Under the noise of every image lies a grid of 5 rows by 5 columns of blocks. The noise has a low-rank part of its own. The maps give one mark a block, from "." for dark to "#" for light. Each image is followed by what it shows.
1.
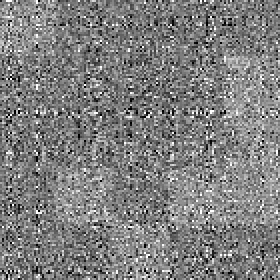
# . . . .
. . . . #
. . . . #
. # . # #
. . # . .
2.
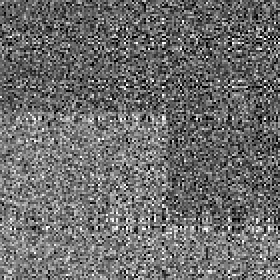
. . . . .
. . . . .
# # # . .
# # # . .
# # # # #
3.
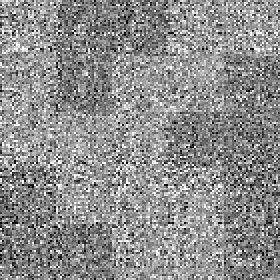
# . . # #
# . # # .
# # # . .
. # # # .
. . # # .
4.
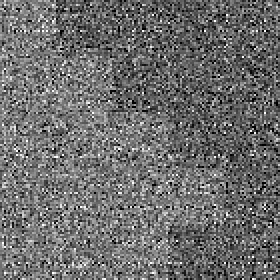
# . . . .
# # . . .
# # # . .
# # # # .
# # # . .
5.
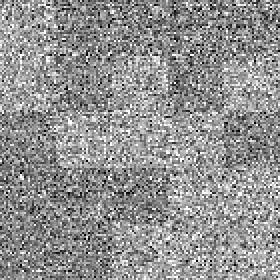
# . . . .
# . # . #
. # # # .
. . . # #
. . # # #
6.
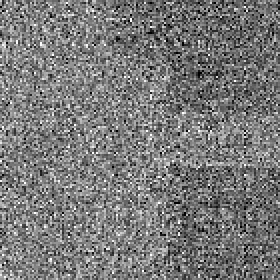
# # . . .
# # # . .
# # # # #
# # # . .
# # # . .
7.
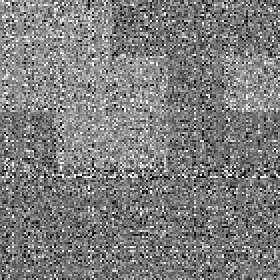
# # . . .
# # # . #
. # # . .
. . . . .
. . . . .
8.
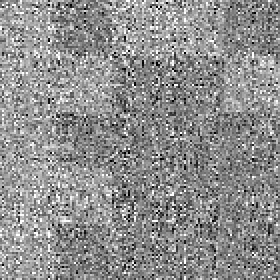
# . # # .
# # . . #
# . . . .
# # . . .
# . . . .
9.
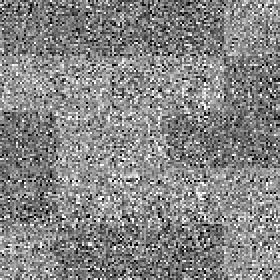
. . . . #
# # # # .
. # # . .
. # # # #
# . . . #
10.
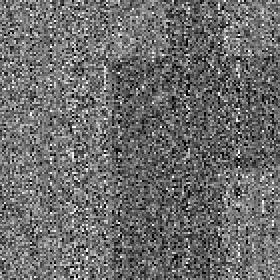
# # # . #
# # . . .
# # . . .
# # . . #
# # . . #
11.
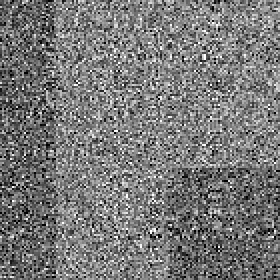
. # # # #
. # # # #
. # # # #
. # # . .
. # # . .
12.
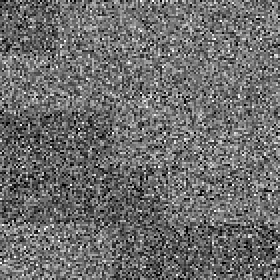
. # # # #
# # # # #
. . # # #
. . . # #
# # . . .
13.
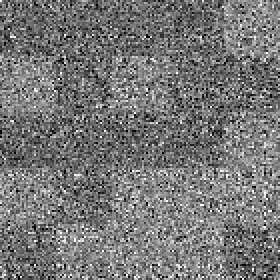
. . . . #
# . # . .
. . . . #
# . # # #
. # # # .
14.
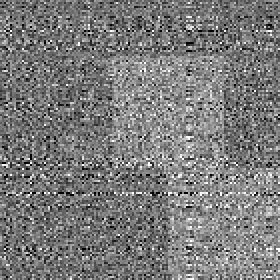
. . . . .
. . # # .
. . # # .
. . . # #
. . . # #
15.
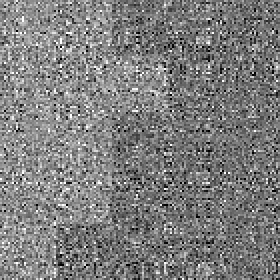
# # . . .
# # # . .
# # . . .
# # . . .
# . . . .
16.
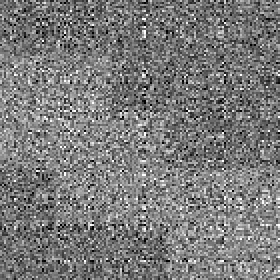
. . . . .
# # . . .
# # # . .
. # # # #
. . . # #
